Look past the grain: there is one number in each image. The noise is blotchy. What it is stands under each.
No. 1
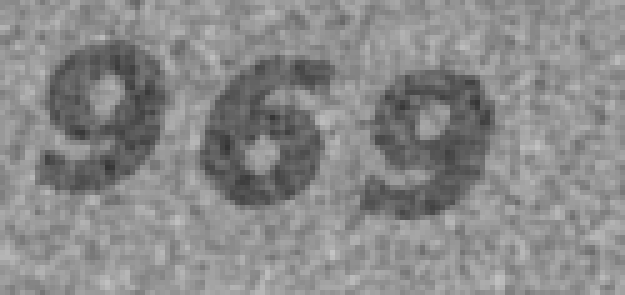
969
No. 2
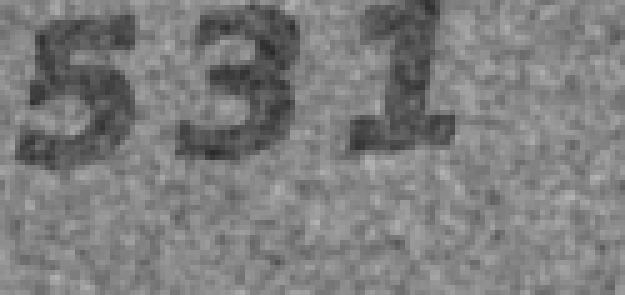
531
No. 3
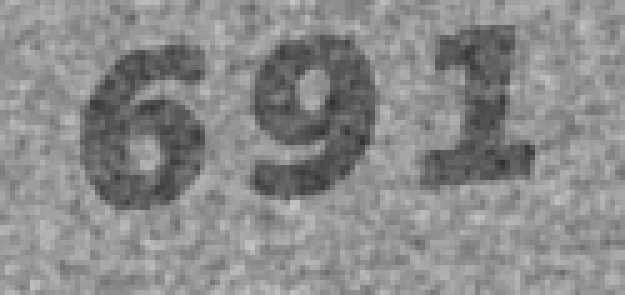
691
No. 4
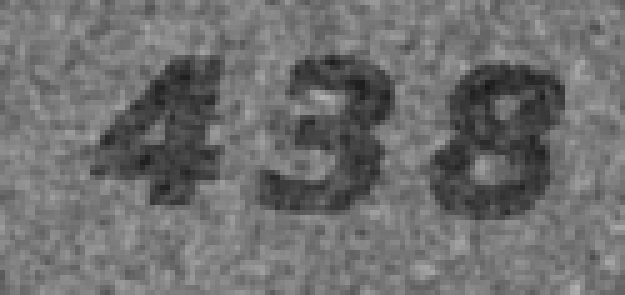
438
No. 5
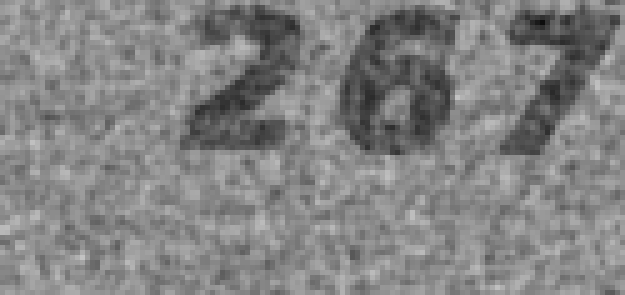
267
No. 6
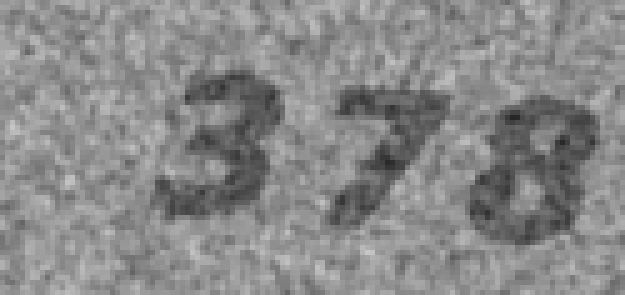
378
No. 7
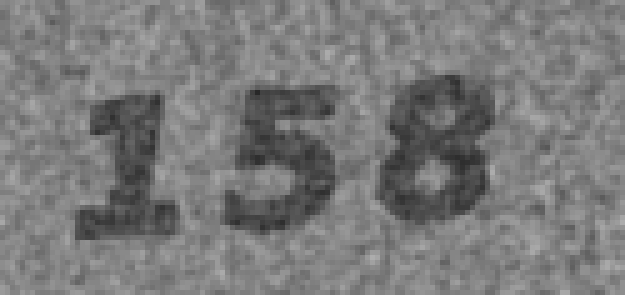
158
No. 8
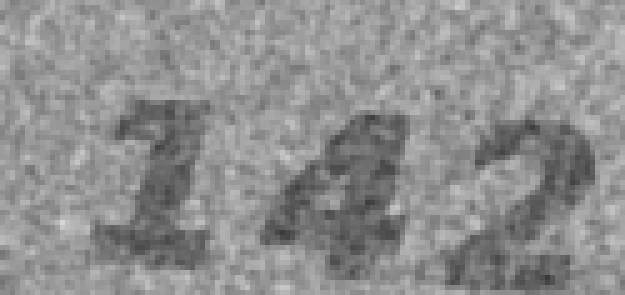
142
